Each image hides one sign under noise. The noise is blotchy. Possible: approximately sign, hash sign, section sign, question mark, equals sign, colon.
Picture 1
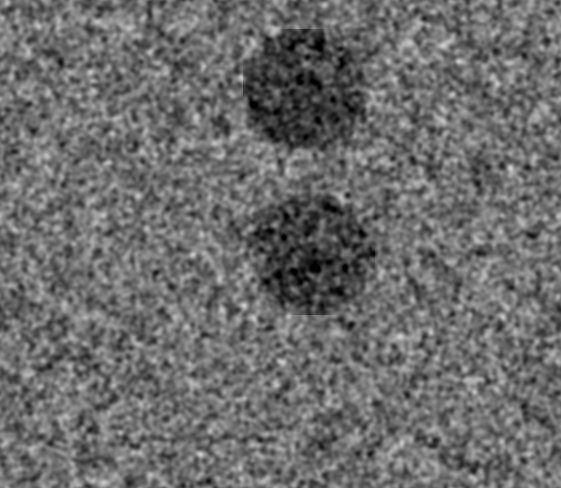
colon
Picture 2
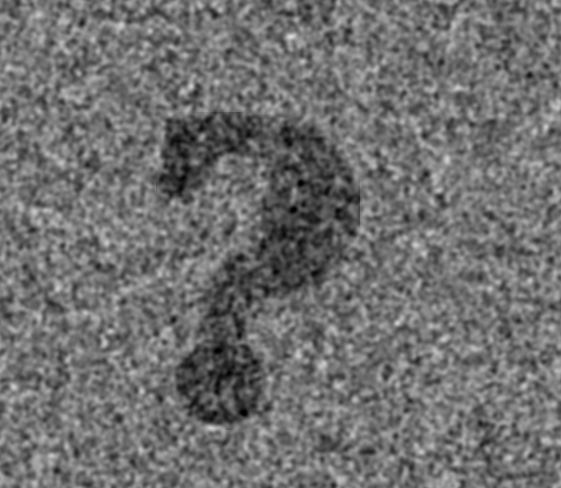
question mark
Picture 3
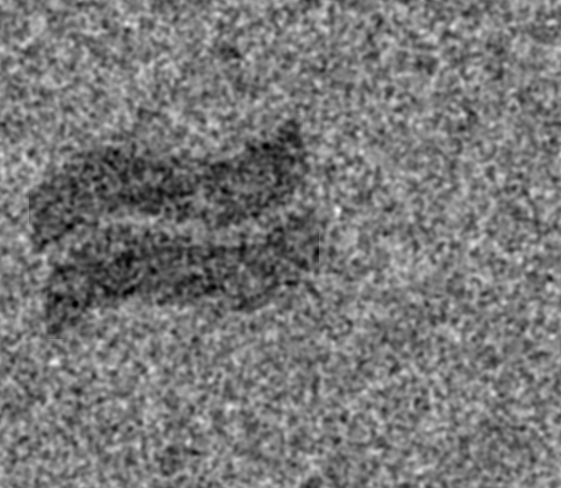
approximately sign
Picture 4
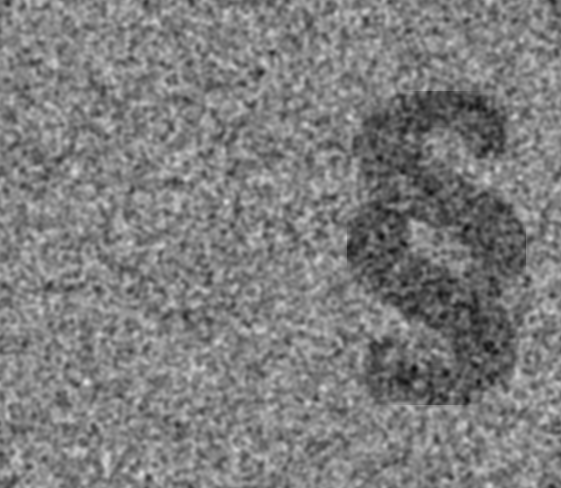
section sign
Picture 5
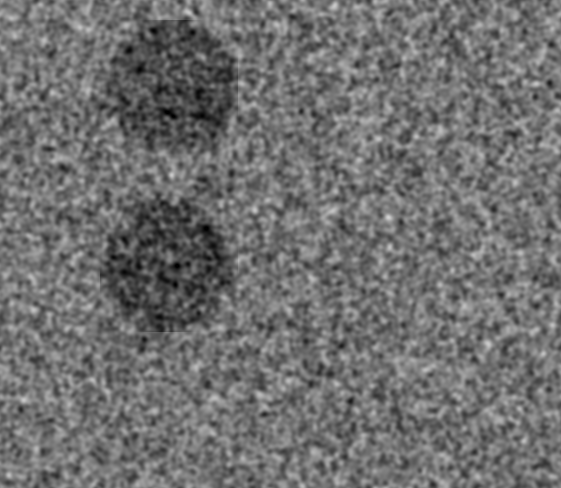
colon
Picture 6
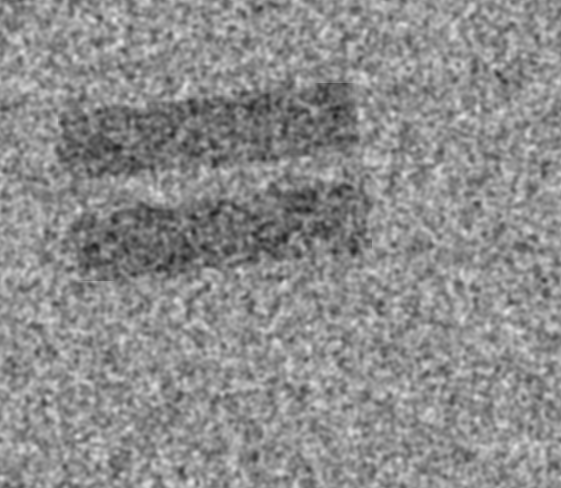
equals sign
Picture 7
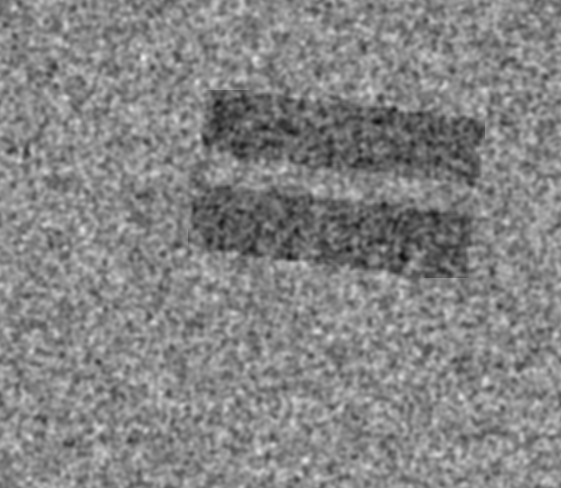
equals sign
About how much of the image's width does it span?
half
